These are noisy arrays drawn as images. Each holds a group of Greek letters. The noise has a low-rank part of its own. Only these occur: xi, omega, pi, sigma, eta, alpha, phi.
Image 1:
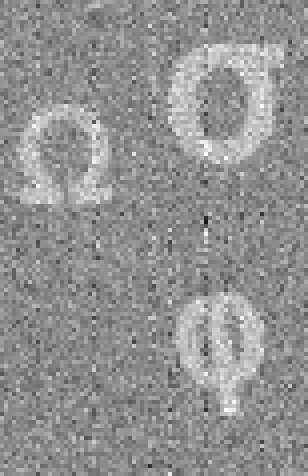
top left: omega; top right: sigma; bottom right: phi
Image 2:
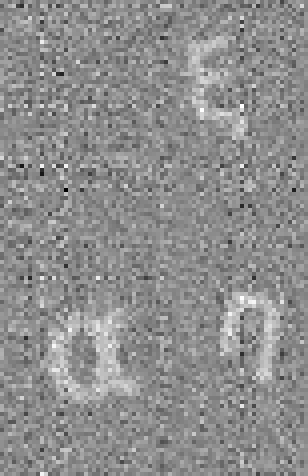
top right: xi; bottom left: alpha; bottom right: eta
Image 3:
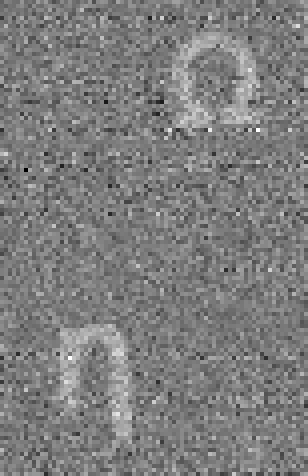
top right: omega; bottom left: eta
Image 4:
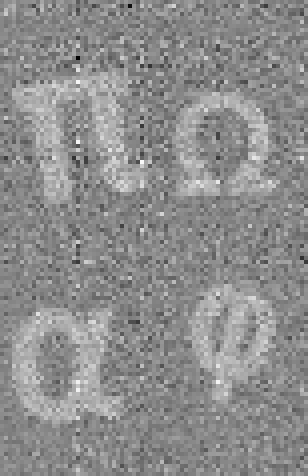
top left: pi; top right: omega; bottom left: alpha; bottom right: phi
